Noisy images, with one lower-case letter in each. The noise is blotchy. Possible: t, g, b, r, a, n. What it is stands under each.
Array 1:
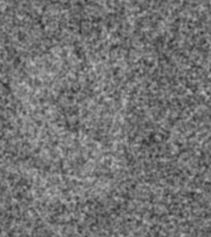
light g
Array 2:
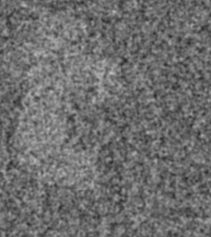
light t
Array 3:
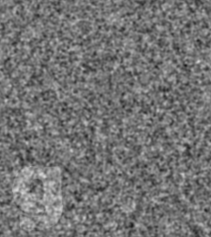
light g, bottom left
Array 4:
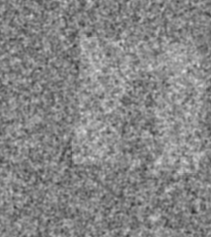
light n
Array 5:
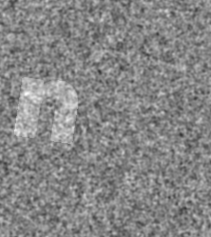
light n, middle left
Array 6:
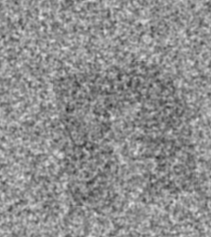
dark n
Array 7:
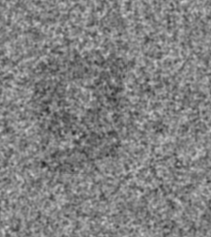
dark g
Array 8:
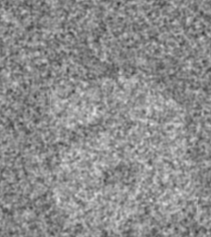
light a
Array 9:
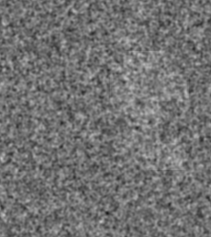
light t
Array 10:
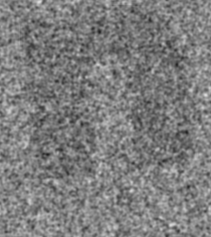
dark n
